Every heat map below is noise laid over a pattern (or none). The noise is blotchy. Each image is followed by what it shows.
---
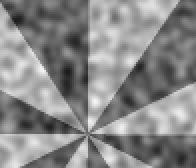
spokes from one point
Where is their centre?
bottom middle
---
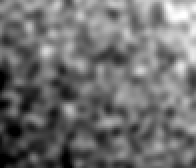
a smooth slope
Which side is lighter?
top right
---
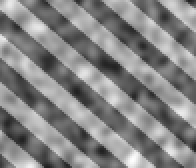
diagonal stripes
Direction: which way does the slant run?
top left to bottom right
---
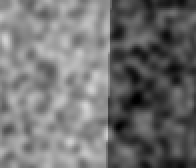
a sharp edge
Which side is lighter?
left
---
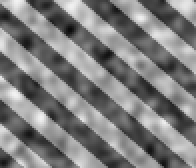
diagonal stripes
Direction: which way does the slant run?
top left to bottom right
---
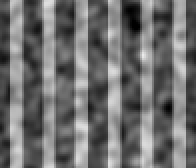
vertical stripes
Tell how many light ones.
6
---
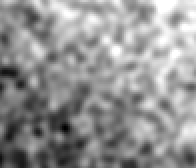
a smooth slope
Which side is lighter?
top right
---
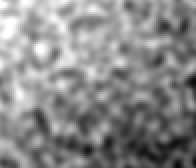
a smooth slope
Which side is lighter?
top left
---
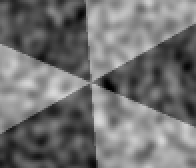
spokes from one point
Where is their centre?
centre
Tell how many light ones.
3
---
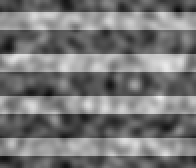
horizontal stripes
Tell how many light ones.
4
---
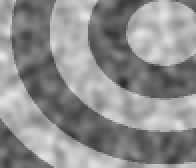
rings round one point
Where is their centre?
top right
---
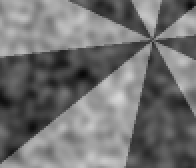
spokes from one point
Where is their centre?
top right
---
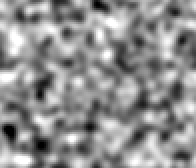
only noise
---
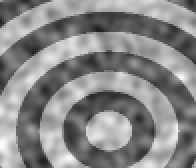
rings round one point
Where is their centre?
bottom middle
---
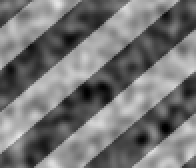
diagonal stripes
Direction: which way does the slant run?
bottom left to top right
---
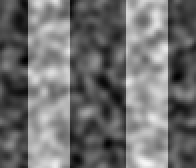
vertical stripes
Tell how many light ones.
2
